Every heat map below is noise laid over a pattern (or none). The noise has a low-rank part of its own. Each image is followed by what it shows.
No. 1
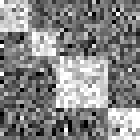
blocks along the diagonal
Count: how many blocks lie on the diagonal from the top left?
4
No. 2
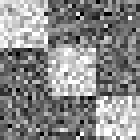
blocks along the diagonal
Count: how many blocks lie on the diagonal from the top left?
3
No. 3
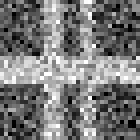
bands of rows crossing bands of columns
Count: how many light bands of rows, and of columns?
1 and 2
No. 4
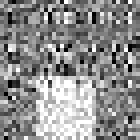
one block
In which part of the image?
bottom middle
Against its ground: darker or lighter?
lighter
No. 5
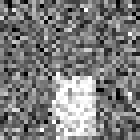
one block
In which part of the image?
bottom middle
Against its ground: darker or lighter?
lighter
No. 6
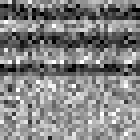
bands of rows
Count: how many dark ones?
3
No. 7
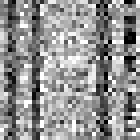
bands of columns
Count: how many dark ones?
4
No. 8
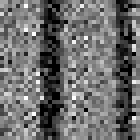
bands of columns
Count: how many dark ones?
2
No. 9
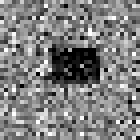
one block
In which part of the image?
centre
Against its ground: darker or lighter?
darker
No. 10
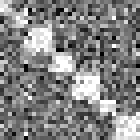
blocks along the diagonal
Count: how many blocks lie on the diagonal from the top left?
7
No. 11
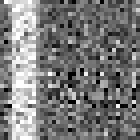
one band of columns
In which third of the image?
left
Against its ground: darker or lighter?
lighter
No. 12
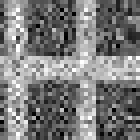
bands of rows crossing bands of columns
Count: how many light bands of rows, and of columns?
1 and 2
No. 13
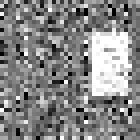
one block
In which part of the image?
middle right
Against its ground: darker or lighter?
lighter
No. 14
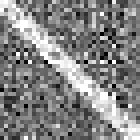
a diagonal band
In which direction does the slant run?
top left to bottom right
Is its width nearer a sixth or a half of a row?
a sixth
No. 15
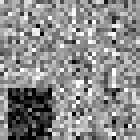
one block
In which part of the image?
bottom left
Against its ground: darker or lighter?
darker
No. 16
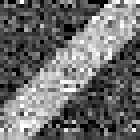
a diagonal band
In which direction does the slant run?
bottom left to top right
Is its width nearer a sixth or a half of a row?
a half
